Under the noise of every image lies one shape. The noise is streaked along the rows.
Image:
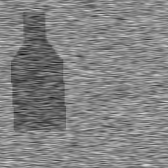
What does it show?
dark bottle
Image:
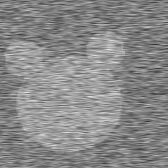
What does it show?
light bear's head
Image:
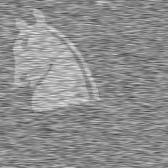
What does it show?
light chess knight
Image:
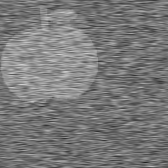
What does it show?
light apple
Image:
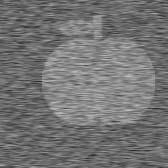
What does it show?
light apple
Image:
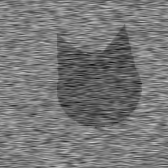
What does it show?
dark cat's head
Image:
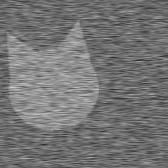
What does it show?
light cat's head
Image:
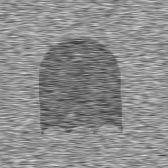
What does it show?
dark ghost
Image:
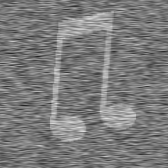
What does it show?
light pair of musical notes
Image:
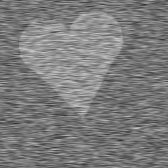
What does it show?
light heart
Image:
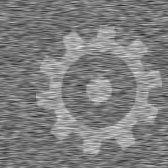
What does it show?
light gear
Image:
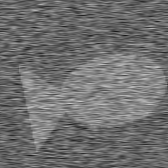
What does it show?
light fish
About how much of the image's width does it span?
nearly all
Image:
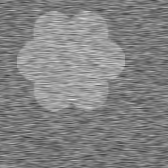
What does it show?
light flower
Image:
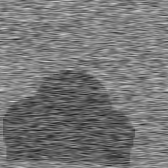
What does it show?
dark cloud
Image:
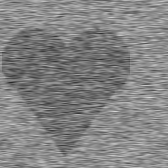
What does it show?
dark heart
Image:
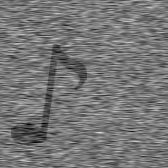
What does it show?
dark musical note
